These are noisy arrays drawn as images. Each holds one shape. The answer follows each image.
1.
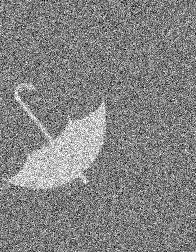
umbrella
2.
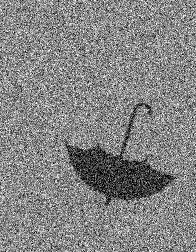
umbrella
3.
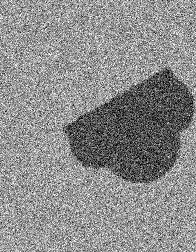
cloud
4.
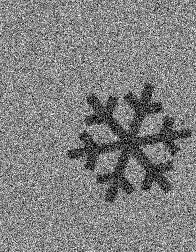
snowflake
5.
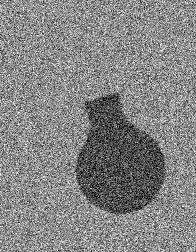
light bulb
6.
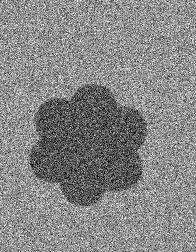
flower
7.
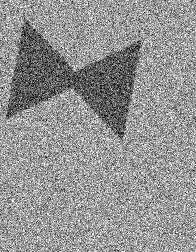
bow tie
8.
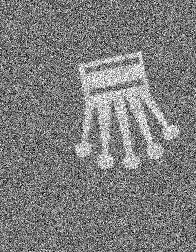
chess queen
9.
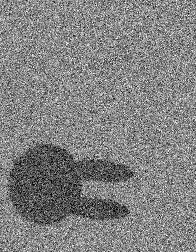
rabbit's head
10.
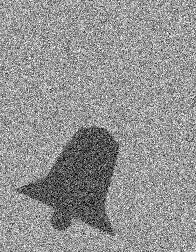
bell
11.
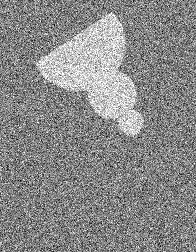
chess pawn
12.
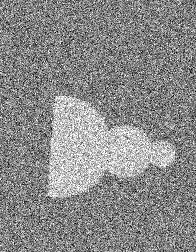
chess pawn
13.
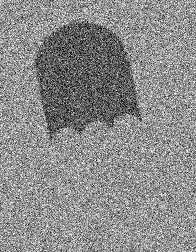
ghost
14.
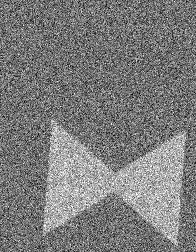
bow tie
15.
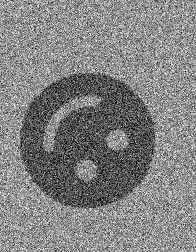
smiling face
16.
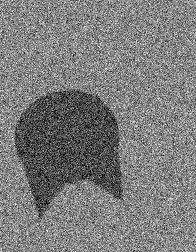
cat's head
